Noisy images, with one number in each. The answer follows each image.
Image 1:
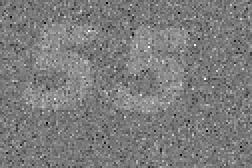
55
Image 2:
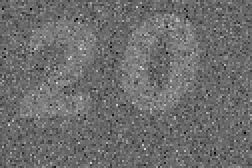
20
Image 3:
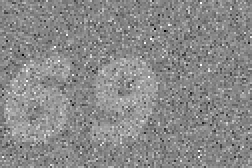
69
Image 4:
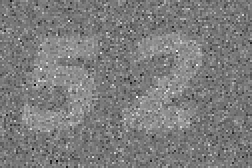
52
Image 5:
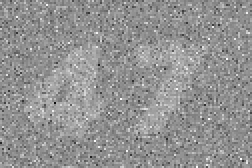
47
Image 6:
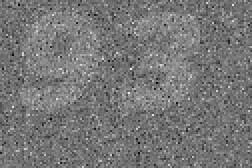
93
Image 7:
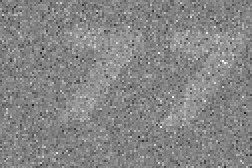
77
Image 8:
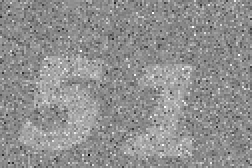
51
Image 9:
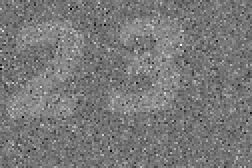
23
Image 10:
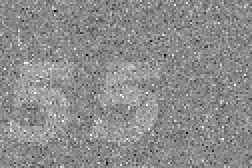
55
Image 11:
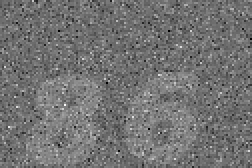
86
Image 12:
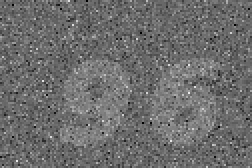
96
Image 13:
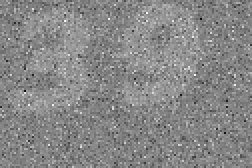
39
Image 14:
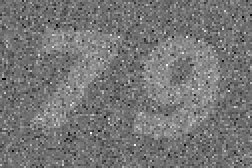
79
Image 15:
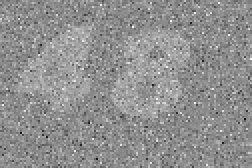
48
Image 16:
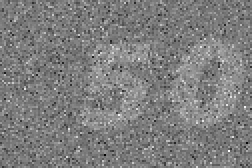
50
